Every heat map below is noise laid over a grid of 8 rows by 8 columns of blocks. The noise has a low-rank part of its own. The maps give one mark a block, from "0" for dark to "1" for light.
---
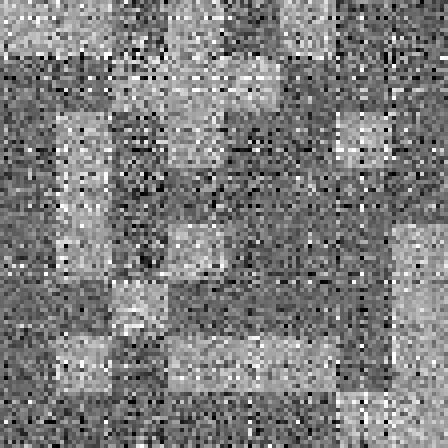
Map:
11010100
00111000
01010010
01000000
01010001
00100001
01011101
00000011
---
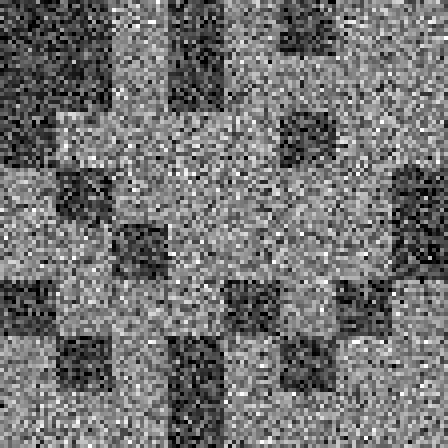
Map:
00101011
00101111
01111011
10111110
11011110
01110101
10101011
11101111
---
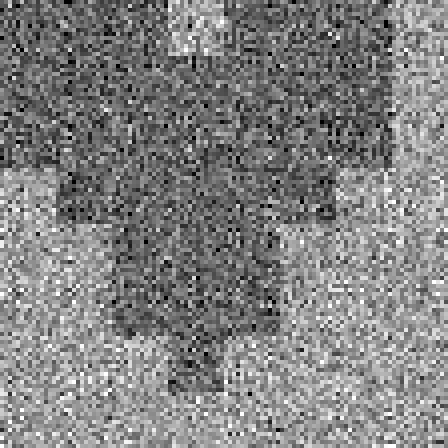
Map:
00010001
00000001
00000001
10000011
11000111
11000111
11101111
11111111
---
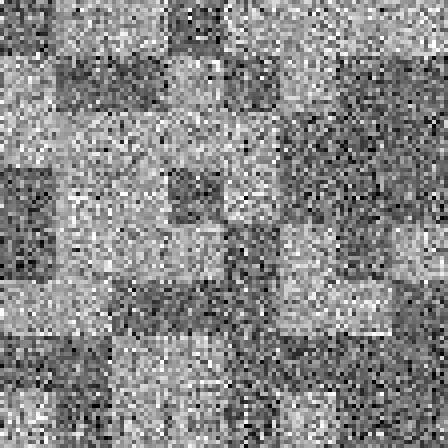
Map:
01101111
10010100
11111000
01101000
01110101
11000110
00110000
10110100
